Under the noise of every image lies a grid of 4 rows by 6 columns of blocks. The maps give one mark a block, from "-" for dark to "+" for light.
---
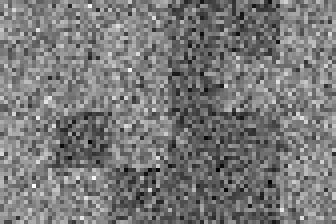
+ + + - - +
+ + + - + +
+ - + - - +
+ + - - - +
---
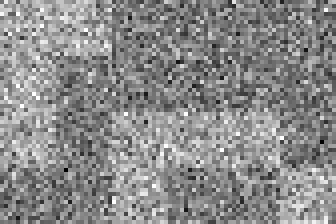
+ + - - - -
+ - - - - -
+ - + + + -
- - + - - +
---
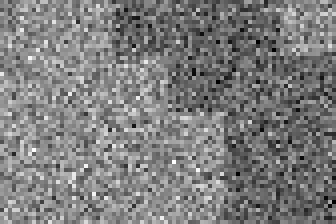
+ + - - - +
+ + + - - -
+ + + + - -
+ + + + - -
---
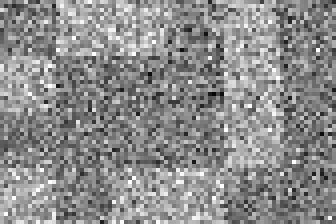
- + + - + -
+ - - - + -
- - - - + -
+ - + + - -
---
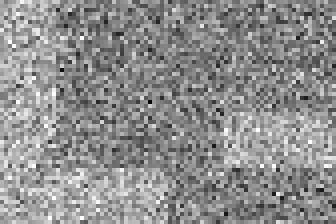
+ - - - - -
+ - - - - -
+ - - - + +
+ + + - - -
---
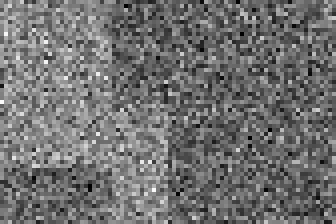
+ + - - - -
+ + - - - -
+ + + - - -
- - + - - -
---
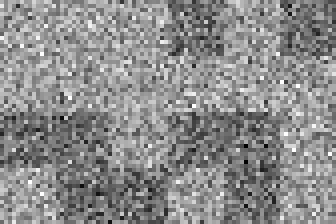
+ + + - + -
+ + + + + +
- - + - - +
+ - - + - +
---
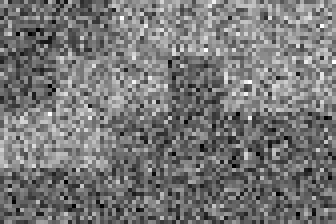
- - + + + +
- + + - + +
+ + - - - -
- - - - - -
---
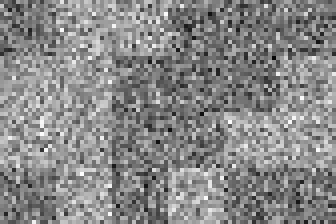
- + + - - -
+ + - - - +
+ + - - + +
- + - + - -
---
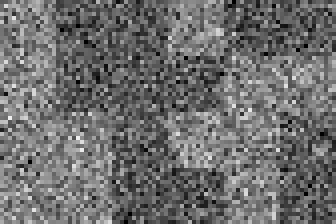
+ - - + - -
+ - - - + +
+ + - + + -
+ + - - + -
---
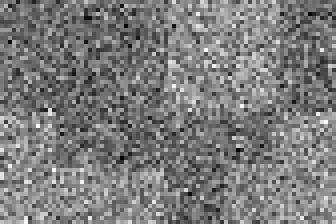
- - - + + -
- - - + + -
+ - - - - +
+ + + - + +
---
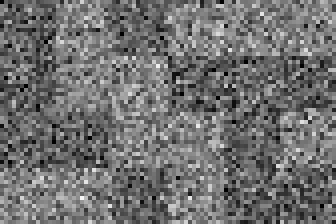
- + - + + +
- + + - - -
- - + + - +
+ + - + - -
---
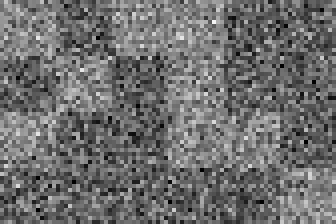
+ - + + - -
- + - + - -
+ - - + + -
- - - - - +
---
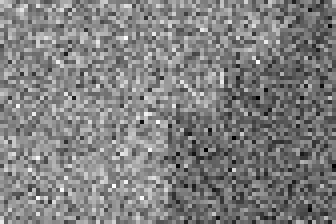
+ + + + + -
+ + + + - -
+ + + - - -
+ + + - - -
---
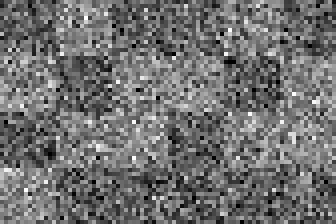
- + - - + -
+ - + + - +
- + + - + +
+ - - - - -
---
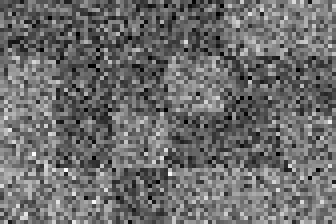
- - - - + +
+ - - + - -
+ - + - - +
+ + - + + +
